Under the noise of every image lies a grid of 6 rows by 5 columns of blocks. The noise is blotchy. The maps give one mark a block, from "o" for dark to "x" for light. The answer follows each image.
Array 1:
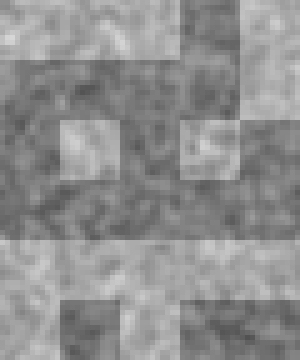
x x x o x
o o o o x
o x o x o
o o o o o
x x x x x
x o x o o
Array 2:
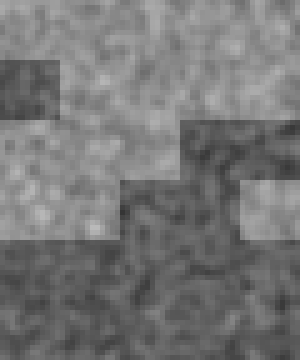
x x x x x
o x x x x
x x x o o
x x o o x
o o o o o
o o o o o
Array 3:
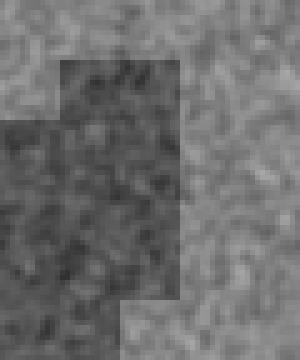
x x x x x
x o o x x
o o o x x
o o o x x
o o o x x
o o x x x
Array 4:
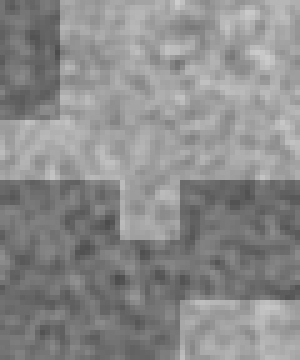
o x x x x
o x x x x
x x x x x
o o x o o
o o o o o
o o o x x
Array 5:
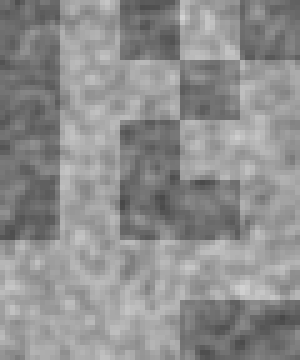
o x o x o
o x x o x
o x o x x
o x o o x
x x x x x
x x x o o
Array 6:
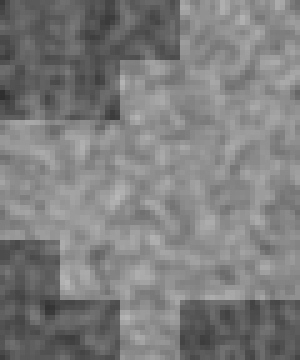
o o o x x
o o x x x
x x x x x
x x x x x
o x x x x
o o x o o
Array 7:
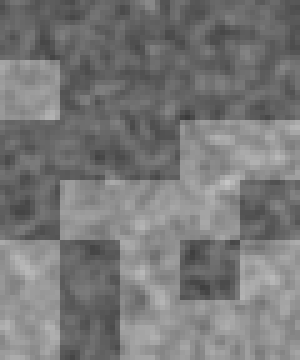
o o o o o
x o o o o
o o o x x
o x x x o
x o x o x
x o x x x
